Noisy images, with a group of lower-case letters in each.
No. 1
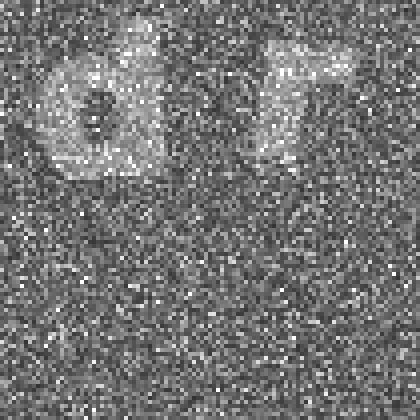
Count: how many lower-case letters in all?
2
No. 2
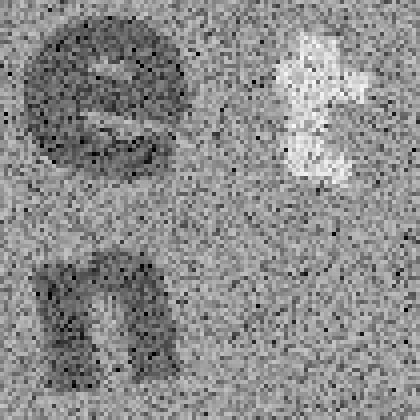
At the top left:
e
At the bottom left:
n
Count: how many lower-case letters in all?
3
